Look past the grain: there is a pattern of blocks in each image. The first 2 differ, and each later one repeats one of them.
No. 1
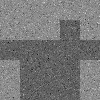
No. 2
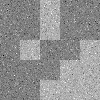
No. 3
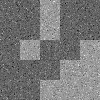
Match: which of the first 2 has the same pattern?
2
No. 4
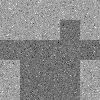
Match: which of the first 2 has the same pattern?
1
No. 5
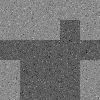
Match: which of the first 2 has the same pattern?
1
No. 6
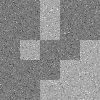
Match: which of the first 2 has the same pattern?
2
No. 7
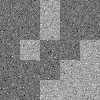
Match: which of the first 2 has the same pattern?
2
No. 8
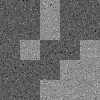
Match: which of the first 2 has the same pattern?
2
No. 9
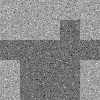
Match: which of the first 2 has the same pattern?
1
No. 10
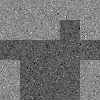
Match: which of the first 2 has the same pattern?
1
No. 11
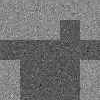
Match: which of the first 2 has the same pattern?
1
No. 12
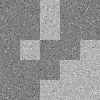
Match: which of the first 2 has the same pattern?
2
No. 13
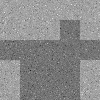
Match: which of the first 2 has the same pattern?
1
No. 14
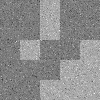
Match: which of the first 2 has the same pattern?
2
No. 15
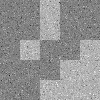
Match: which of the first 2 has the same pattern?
2
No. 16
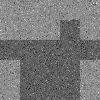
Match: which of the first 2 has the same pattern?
1
